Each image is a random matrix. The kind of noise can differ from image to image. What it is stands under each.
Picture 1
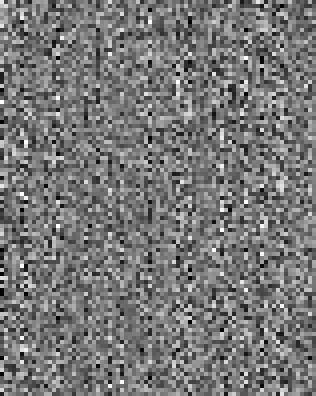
columns of uneven size
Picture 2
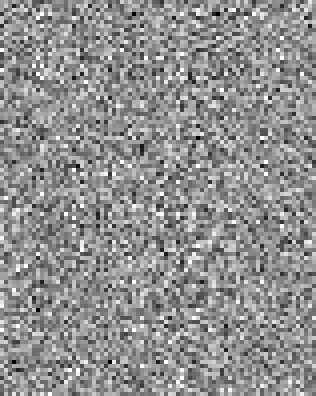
low rank plus noise
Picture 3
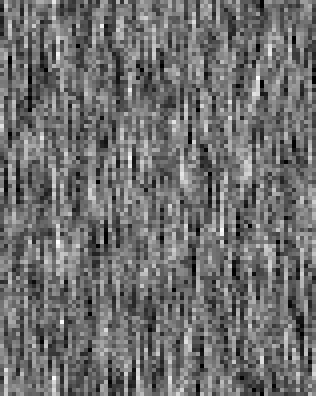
streaked along the columns
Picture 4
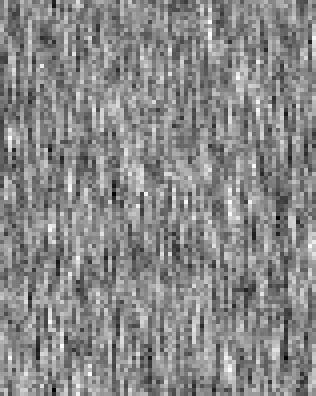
streaked along the columns
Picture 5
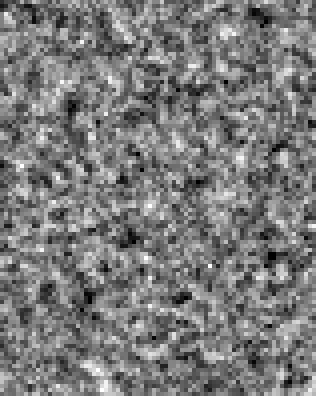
blotchy
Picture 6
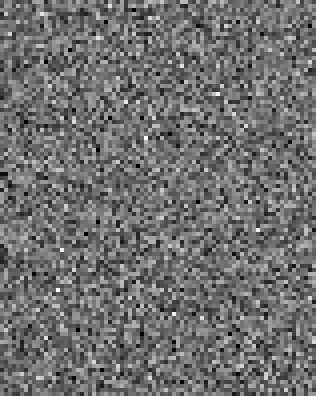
independent entries
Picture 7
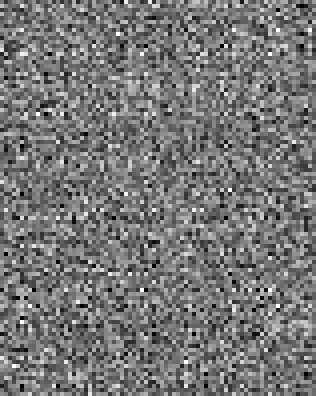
low rank plus noise
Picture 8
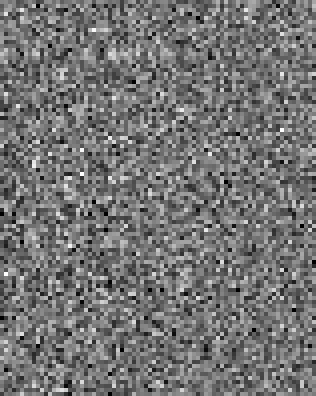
low rank plus noise
